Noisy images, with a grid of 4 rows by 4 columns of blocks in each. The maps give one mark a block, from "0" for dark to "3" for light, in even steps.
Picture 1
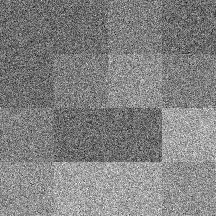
0 0 1 0
0 1 2 1
1 0 0 3
2 3 3 2
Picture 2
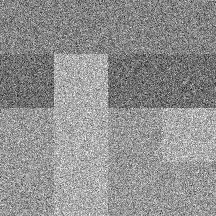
1 1 1 1
0 3 0 0
2 3 2 3
2 3 2 2
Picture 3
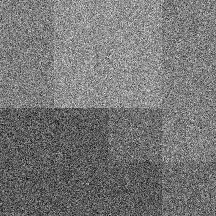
2 3 3 2
2 3 3 2
0 0 1 2
0 0 0 1
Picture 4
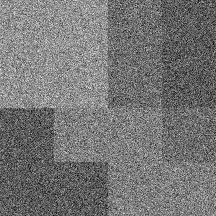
3 3 1 0
3 3 1 0
0 2 2 1
0 0 2 2
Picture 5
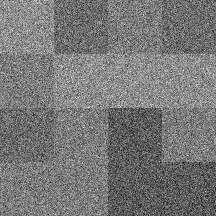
3 1 2 1
2 3 3 3
1 2 0 2
2 2 0 0
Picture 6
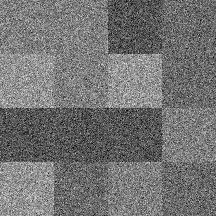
2 2 0 1
3 2 3 1
0 0 0 2
3 1 2 1
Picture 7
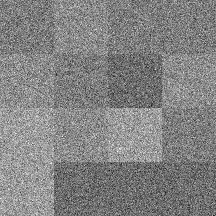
1 2 1 1
2 1 0 2
3 2 3 1
3 0 0 0
